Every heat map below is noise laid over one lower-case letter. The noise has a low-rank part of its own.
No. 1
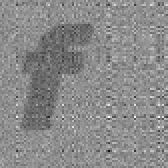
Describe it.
dark f
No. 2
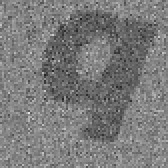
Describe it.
dark q
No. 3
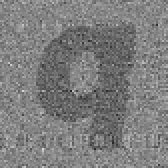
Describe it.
dark q
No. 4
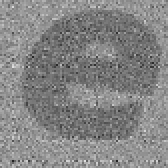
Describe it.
dark e
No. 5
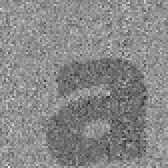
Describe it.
dark a
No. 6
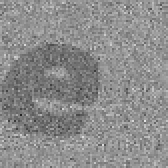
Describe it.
dark e
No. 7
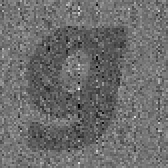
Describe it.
dark g
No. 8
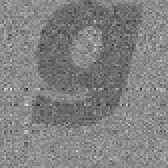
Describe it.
dark g
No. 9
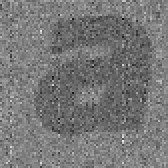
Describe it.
dark a
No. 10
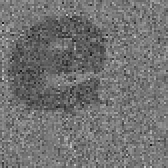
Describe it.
dark e
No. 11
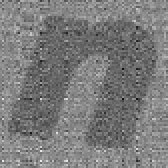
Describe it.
dark n
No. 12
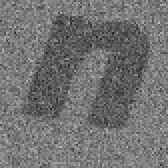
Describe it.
dark n
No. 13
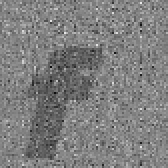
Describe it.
dark f
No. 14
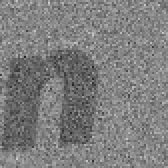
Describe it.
dark n
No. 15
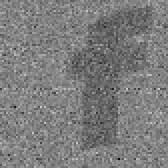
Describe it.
dark f
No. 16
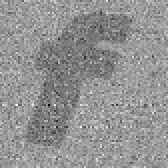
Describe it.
dark f
